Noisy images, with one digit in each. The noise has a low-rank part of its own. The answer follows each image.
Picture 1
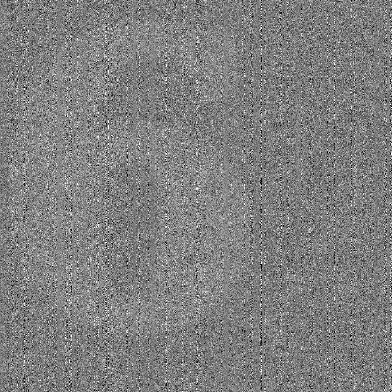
6
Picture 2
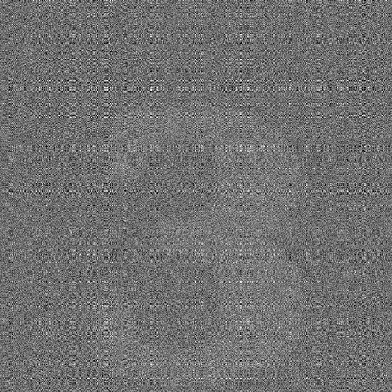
3
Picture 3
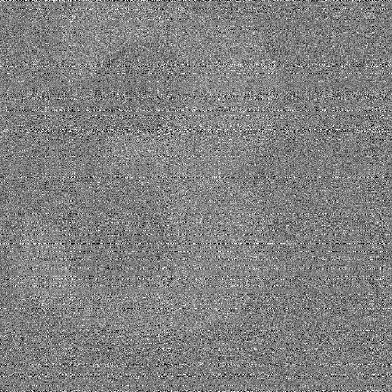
3
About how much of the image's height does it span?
nearly all
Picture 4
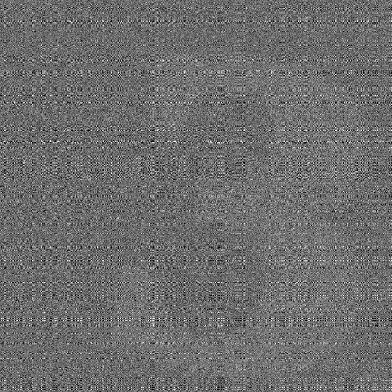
3
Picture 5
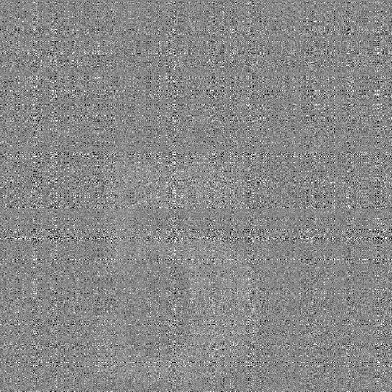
5
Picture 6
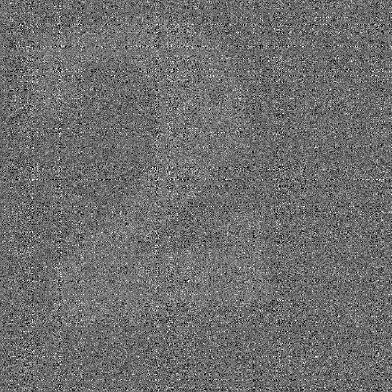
2
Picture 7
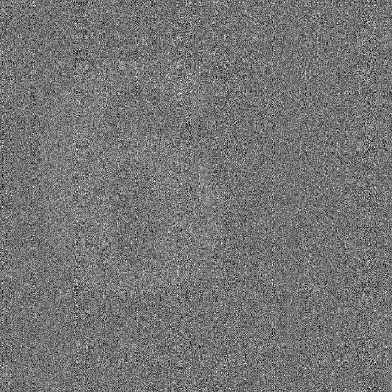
6
